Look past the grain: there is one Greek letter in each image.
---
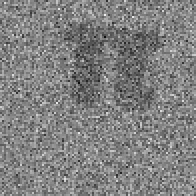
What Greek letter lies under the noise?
pi
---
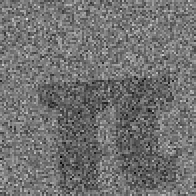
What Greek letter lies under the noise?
pi
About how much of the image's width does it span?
two thirds
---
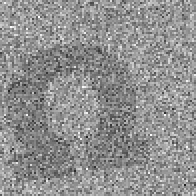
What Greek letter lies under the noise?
omega
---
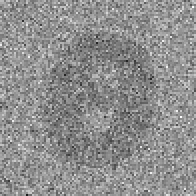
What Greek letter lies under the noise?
theta
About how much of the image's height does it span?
two thirds
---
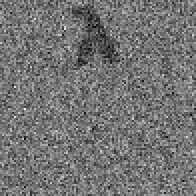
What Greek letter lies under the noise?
lambda
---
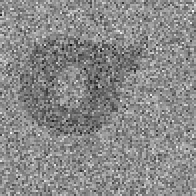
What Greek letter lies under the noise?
sigma
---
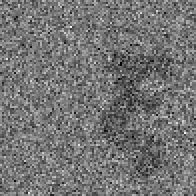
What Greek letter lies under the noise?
xi
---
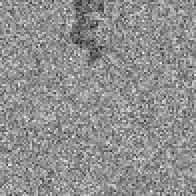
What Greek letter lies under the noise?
xi
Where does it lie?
top middle
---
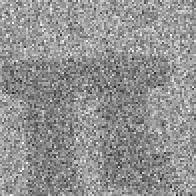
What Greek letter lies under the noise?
pi
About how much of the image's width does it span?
nearly all
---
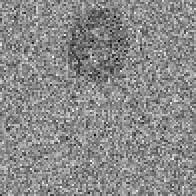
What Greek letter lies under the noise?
theta
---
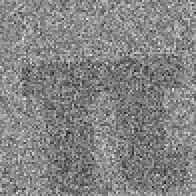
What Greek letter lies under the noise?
pi
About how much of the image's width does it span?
nearly all
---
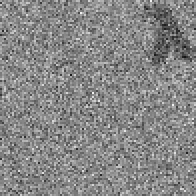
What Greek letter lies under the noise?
lambda
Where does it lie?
top right
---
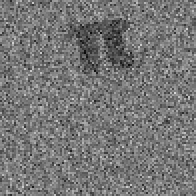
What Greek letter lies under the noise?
pi
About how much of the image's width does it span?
a third
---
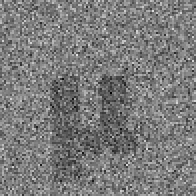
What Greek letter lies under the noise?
mu
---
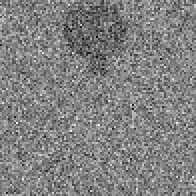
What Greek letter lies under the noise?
phi
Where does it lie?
top middle
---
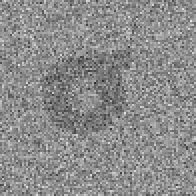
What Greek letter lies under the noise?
sigma
